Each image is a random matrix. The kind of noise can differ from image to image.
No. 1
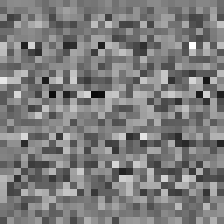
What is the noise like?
rows of uneven size
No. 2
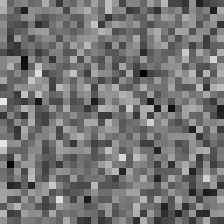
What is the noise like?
independent entries
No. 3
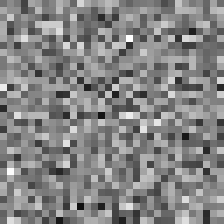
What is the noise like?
low rank plus noise
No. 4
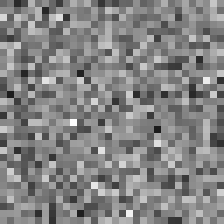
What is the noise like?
independent entries
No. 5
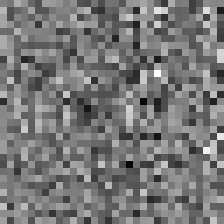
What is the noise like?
low rank plus noise
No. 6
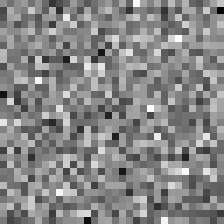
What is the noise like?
independent entries
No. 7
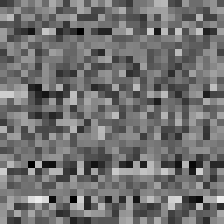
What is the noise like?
rows of uneven size
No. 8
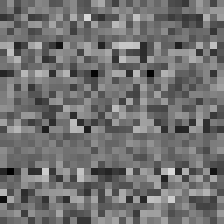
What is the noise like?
rows of uneven size
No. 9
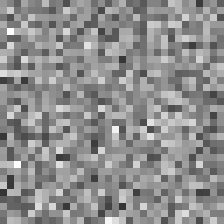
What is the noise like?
low rank plus noise
